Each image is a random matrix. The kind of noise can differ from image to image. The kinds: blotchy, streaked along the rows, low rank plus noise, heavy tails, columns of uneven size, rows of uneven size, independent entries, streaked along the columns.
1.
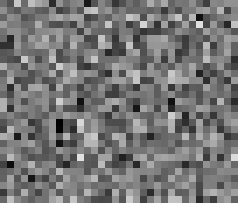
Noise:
low rank plus noise
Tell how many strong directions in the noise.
three or four
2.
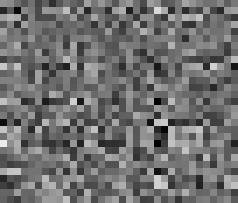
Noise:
low rank plus noise
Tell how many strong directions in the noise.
one
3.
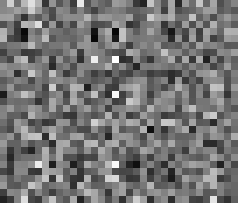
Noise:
low rank plus noise
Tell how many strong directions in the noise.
three or four
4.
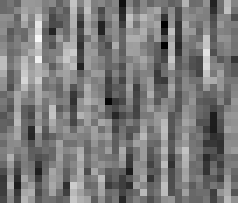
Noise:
streaked along the columns
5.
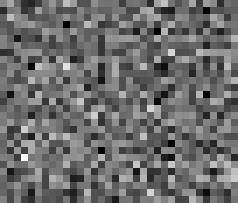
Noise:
low rank plus noise
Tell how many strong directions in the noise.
five to eight
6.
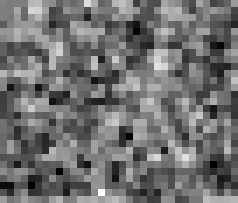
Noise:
blotchy
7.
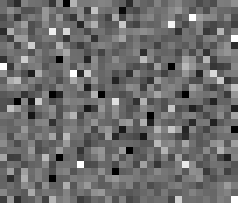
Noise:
heavy tails
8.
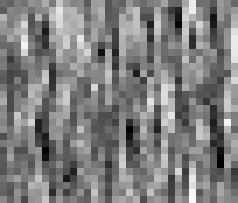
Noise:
streaked along the columns
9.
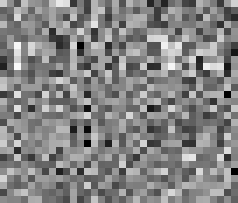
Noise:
low rank plus noise
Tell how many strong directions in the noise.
three or four
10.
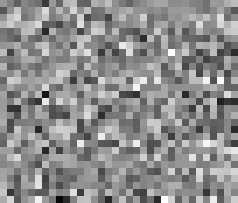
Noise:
low rank plus noise
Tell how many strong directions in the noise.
three or four
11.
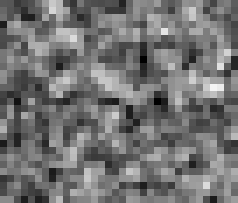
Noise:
blotchy
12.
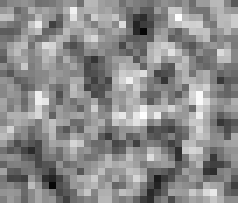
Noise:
blotchy
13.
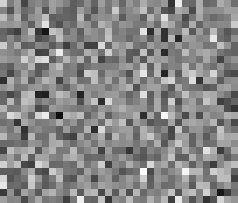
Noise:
low rank plus noise
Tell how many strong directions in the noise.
two
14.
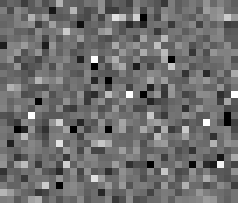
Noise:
heavy tails
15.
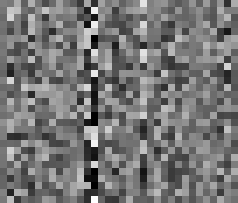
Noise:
columns of uneven size
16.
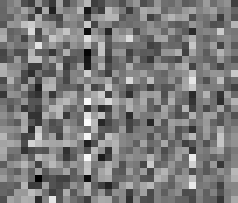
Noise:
columns of uneven size
